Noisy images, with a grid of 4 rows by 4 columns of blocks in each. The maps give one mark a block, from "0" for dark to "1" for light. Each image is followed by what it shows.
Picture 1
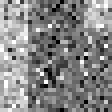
1001
1000
1000
1000
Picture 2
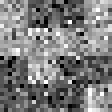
1001
1111
0100
0001
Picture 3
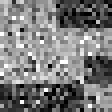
1100
1111
1110
0001
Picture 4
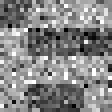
0111
1000
1111
1001
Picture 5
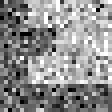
0111
0011
0111
0000
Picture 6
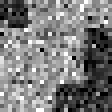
0111
1110
1110
1100
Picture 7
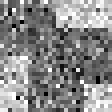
0011
0000
1000
1001
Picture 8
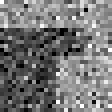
1111
0001
0011
0011
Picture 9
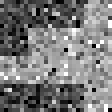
0001
0111
1111
0001
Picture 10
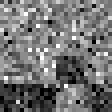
1111
1111
1101
0010
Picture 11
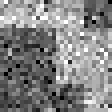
1110
0011
0011
0001
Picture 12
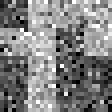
0111
1101
0100
0100
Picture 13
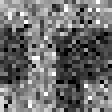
1111
0100
0100
1101
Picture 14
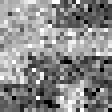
1100
1111
1000
0010
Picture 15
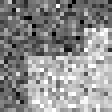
0000
0001
0111
0111
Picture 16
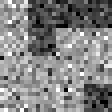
1000
1011
1111
1110
